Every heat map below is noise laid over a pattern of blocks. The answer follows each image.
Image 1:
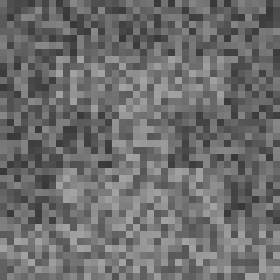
left and right mirror each other
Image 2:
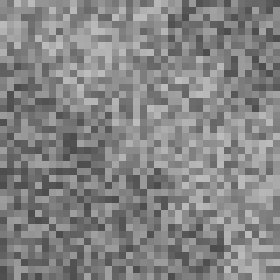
mirrored about the diagonal from the bottom left
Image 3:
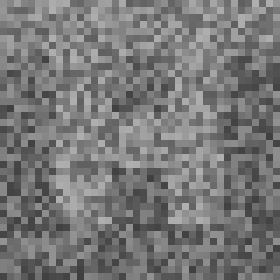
left and right mirror each other
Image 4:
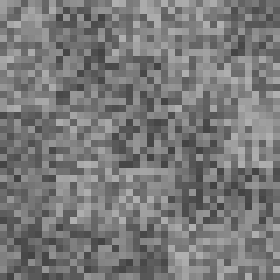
mirrored about the diagonal from the bottom left
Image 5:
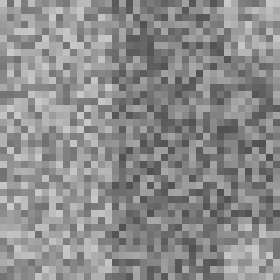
top and bottom mirror each other
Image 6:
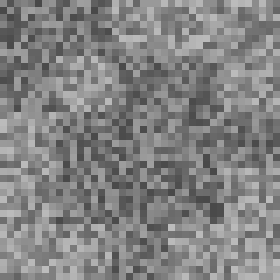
mirrored about the diagonal from the top left
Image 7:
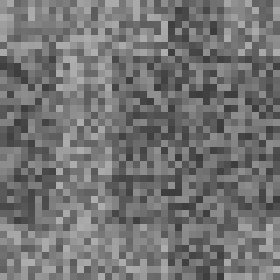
top and bottom mirror each other
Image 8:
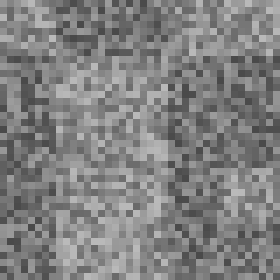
no symmetry
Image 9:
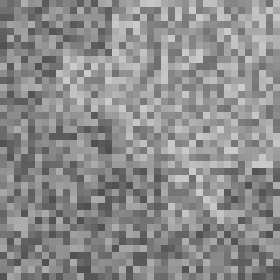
mirrored about the diagonal from the bottom left
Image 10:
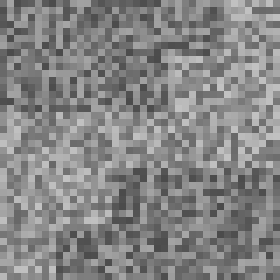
the same after a half turn
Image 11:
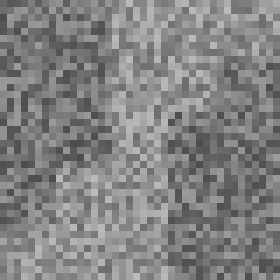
the same after a half turn
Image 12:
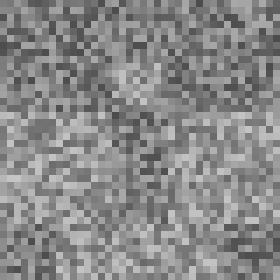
left and right mirror each other
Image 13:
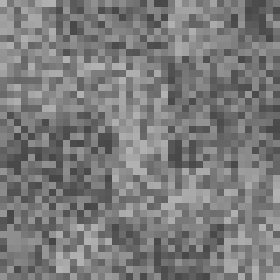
the same after a half turn
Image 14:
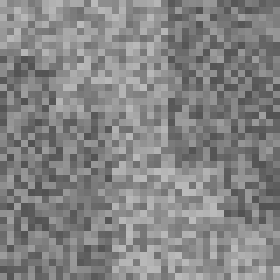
the same after a half turn
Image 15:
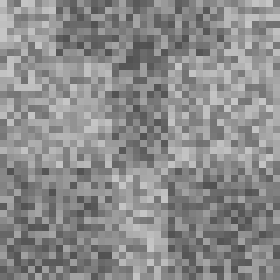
left and right mirror each other
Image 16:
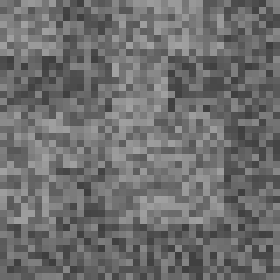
mirrored about the diagonal from the top left
